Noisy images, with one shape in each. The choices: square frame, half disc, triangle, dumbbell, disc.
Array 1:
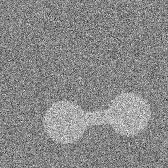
light dumbbell
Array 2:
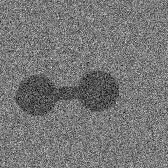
dark dumbbell
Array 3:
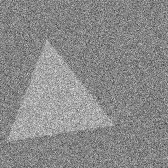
light triangle
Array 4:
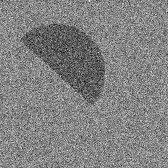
dark half disc
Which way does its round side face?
up and right
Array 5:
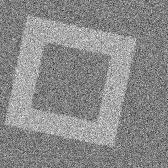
light square frame
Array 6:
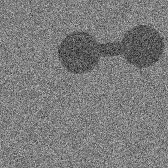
dark dumbbell
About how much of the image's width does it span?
two thirds
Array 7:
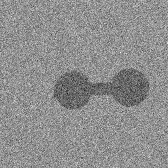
dark dumbbell
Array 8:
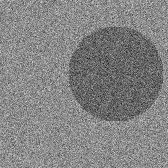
dark disc
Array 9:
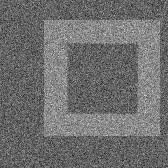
light square frame
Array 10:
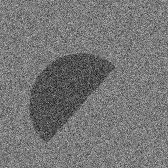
dark half disc
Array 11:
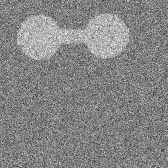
light dumbbell
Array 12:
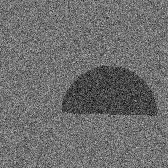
dark half disc
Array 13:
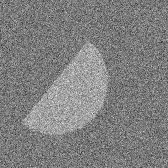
light half disc
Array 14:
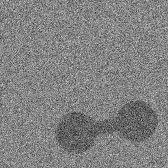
dark dumbbell
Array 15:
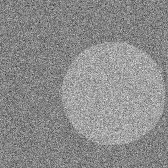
light disc
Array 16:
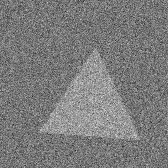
light triangle
